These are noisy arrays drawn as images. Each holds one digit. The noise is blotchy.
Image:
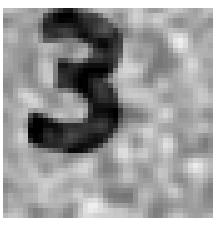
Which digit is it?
3
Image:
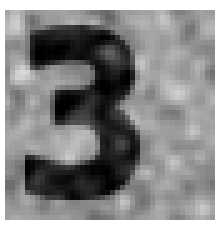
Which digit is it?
3
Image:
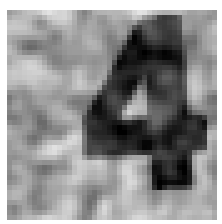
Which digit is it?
4
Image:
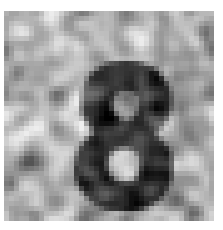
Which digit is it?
8
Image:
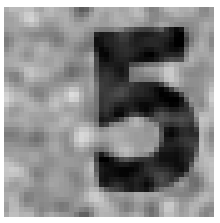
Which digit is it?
5
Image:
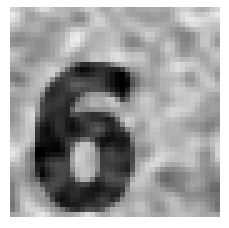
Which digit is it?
6
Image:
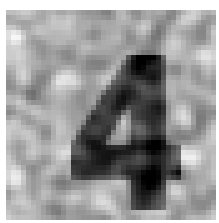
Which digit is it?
4
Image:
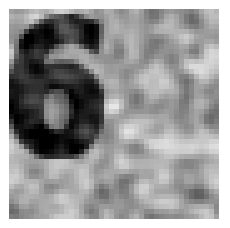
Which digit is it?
6
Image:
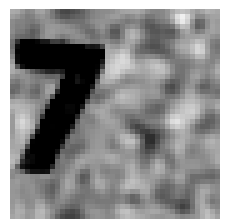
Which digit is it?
7
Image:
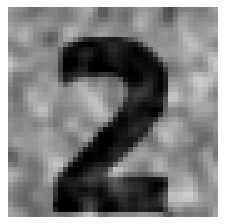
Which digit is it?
2
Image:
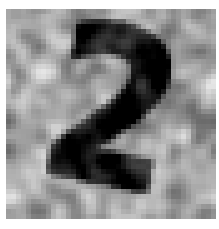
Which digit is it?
2
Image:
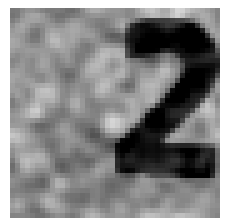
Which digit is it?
2
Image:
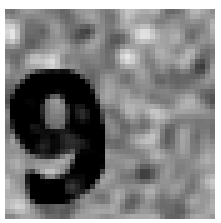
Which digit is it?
9
